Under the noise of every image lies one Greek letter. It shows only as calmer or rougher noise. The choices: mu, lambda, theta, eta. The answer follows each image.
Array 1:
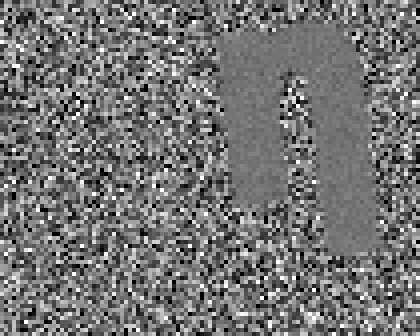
eta
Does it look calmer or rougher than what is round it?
calmer
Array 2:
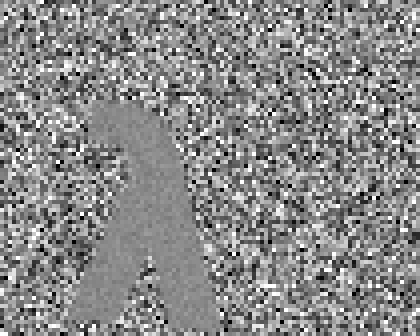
lambda
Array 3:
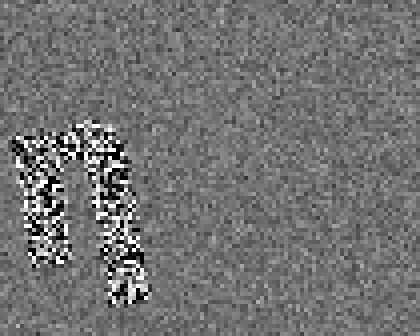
eta
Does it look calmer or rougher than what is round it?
rougher
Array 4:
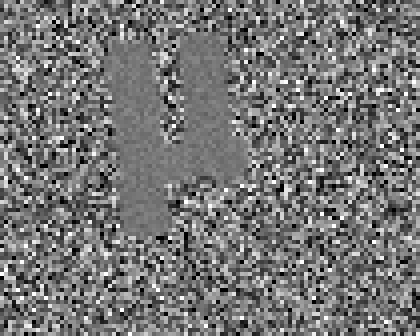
mu
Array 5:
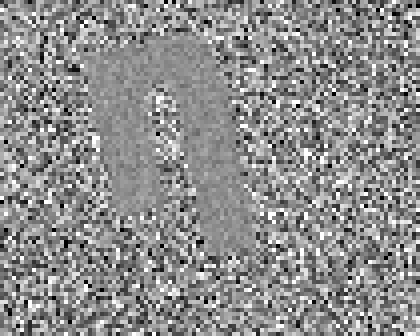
eta
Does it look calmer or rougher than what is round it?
calmer
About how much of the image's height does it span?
two thirds
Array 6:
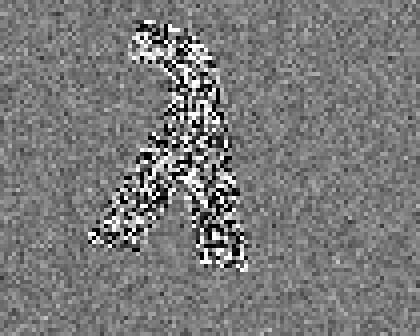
lambda
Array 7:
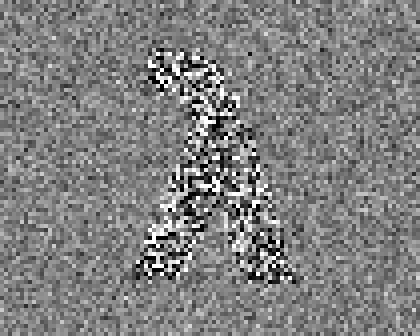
lambda
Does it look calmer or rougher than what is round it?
rougher
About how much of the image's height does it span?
two thirds
